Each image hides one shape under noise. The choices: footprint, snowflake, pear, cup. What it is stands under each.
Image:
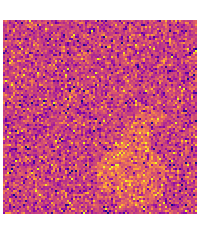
light pear
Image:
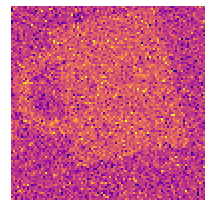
light cup
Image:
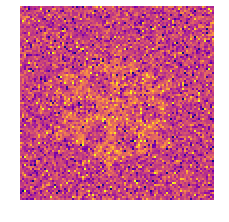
light snowflake
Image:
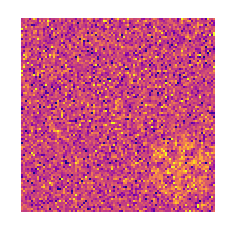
light snowflake, bottom right
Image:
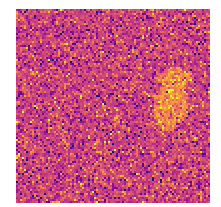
light footprint, middle right
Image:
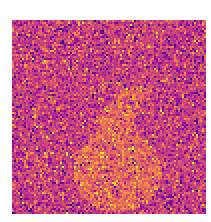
light pear
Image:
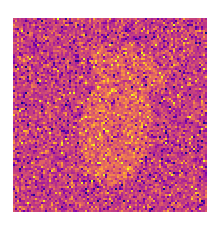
light footprint
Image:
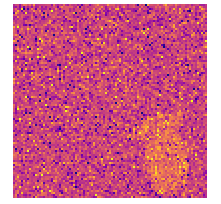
light footprint, bottom right
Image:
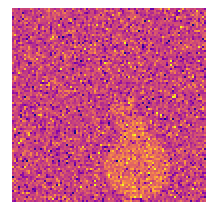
light pear
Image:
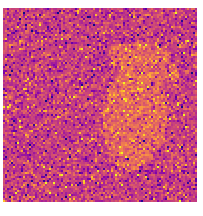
light footprint
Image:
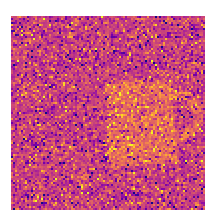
light cup
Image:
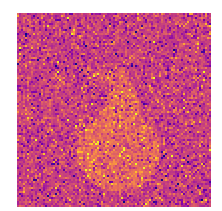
light pear
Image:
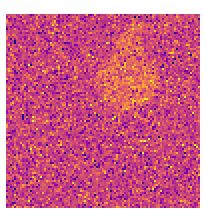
light pear
